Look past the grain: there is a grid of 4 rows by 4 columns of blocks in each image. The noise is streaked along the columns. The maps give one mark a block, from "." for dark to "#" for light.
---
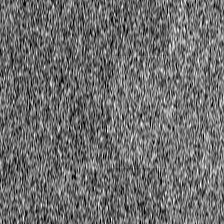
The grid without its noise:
...#
..##
..##
...#
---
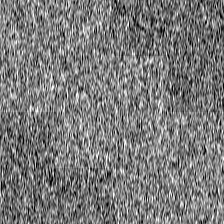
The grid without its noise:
##..
###.
.###
..##
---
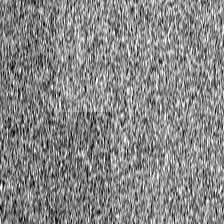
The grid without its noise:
.###
.###
..##
..##
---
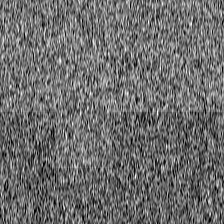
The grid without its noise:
####
####
.#..
....
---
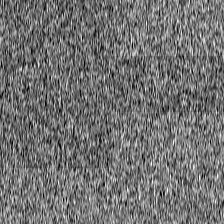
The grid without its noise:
..##
....
..##
####
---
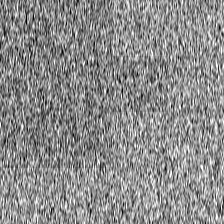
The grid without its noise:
..##
...#
..##
####
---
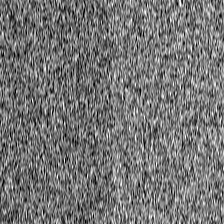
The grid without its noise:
..##
..##
..##
..##
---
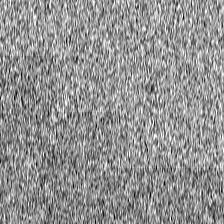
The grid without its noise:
####
.###
..##
....
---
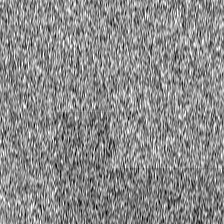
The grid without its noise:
####
####
#.##
#...
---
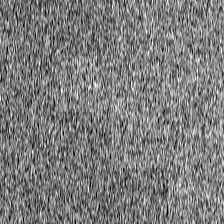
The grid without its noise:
..##
.###
..##
...#
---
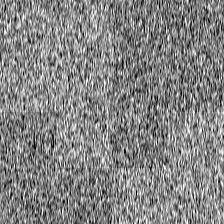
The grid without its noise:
##..
##..
.#.#
..##
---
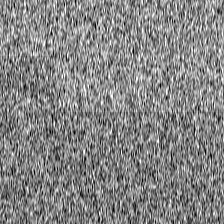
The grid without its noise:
####
.###
....
....
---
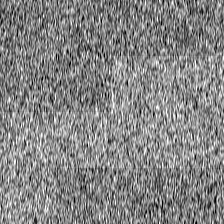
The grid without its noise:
....
..##
####
#...
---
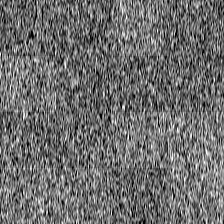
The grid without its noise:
..#.
#...
..##
##.#
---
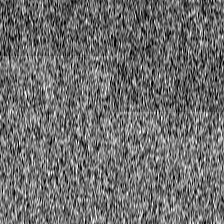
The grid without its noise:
....
##..
####
####
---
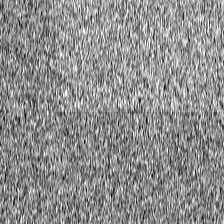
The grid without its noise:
.###
.###
....
....
